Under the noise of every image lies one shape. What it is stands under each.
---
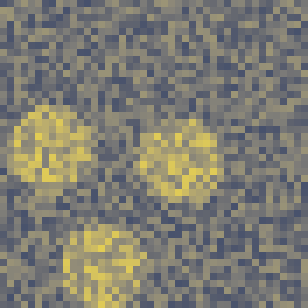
three dots
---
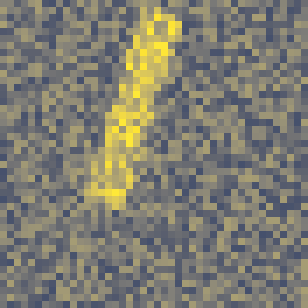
bar
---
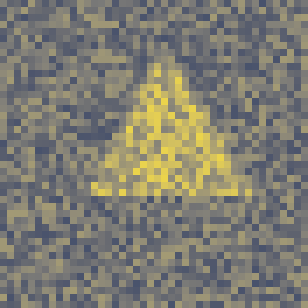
triangle
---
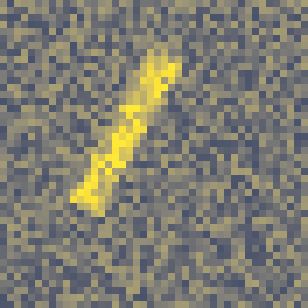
bar
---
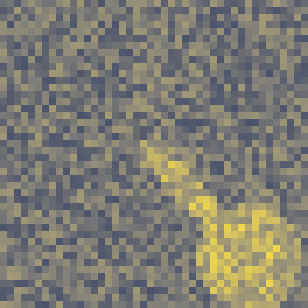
lollipop
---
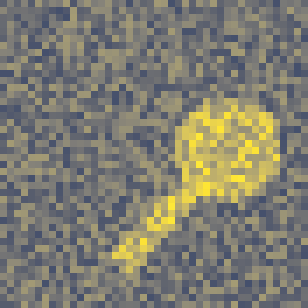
lollipop
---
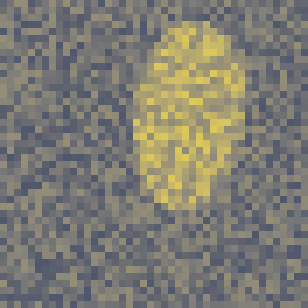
ellipse
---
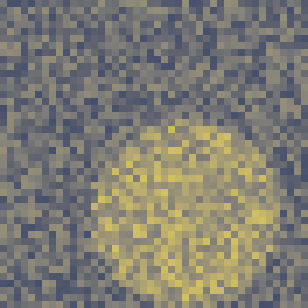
disc
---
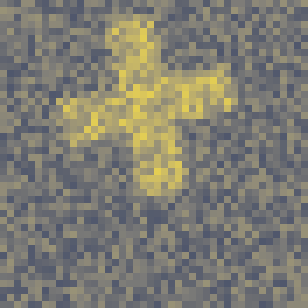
cross
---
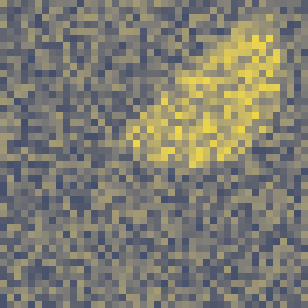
half disc
